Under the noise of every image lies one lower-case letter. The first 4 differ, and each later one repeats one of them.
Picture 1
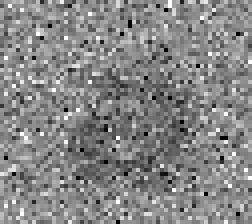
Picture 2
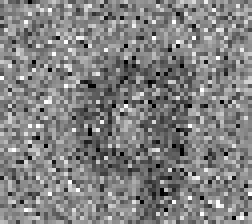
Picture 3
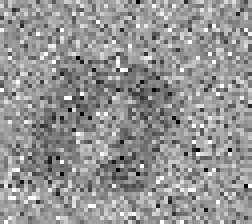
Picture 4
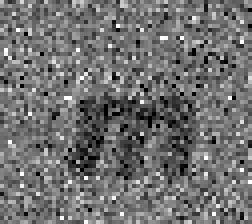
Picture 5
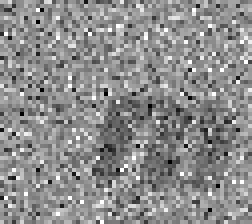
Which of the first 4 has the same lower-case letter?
4
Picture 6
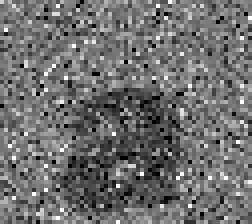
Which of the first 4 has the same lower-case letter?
1
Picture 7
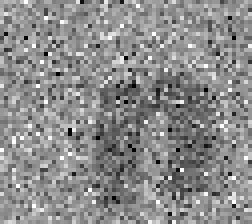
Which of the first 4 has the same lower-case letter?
3
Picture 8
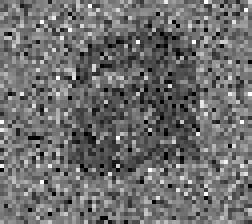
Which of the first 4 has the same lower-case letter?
1
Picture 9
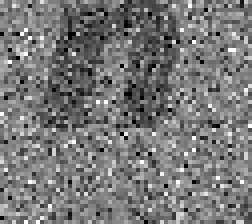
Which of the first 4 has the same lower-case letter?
3
